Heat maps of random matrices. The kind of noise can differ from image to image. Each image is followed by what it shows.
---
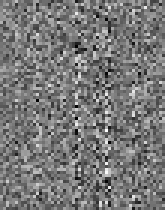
columns of uneven size
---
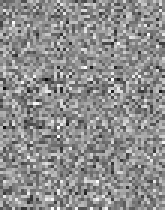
low rank plus noise
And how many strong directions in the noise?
three or four
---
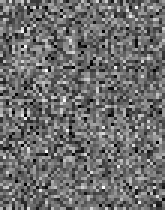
low rank plus noise
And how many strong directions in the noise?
two
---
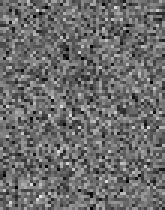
independent entries
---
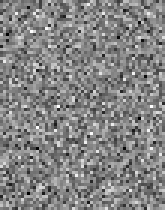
independent entries
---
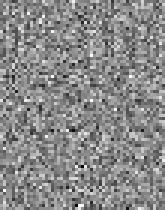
low rank plus noise
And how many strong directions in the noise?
three or four
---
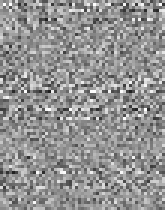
rows of uneven size
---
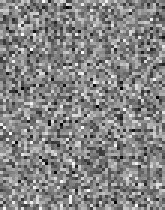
independent entries
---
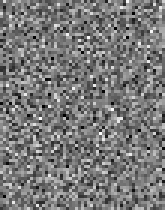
independent entries
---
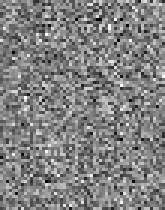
low rank plus noise
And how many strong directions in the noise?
three or four
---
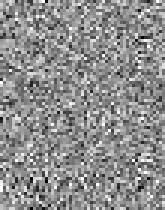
low rank plus noise
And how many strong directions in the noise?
three or four
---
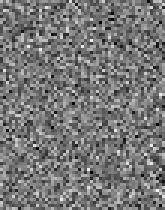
independent entries
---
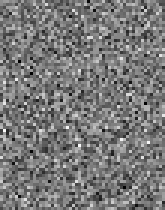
independent entries
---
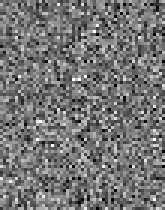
low rank plus noise
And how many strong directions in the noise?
three or four
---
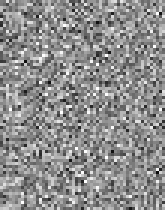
low rank plus noise
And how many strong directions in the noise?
five to eight
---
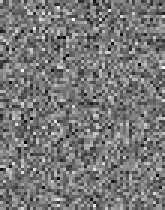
low rank plus noise
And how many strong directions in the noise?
one
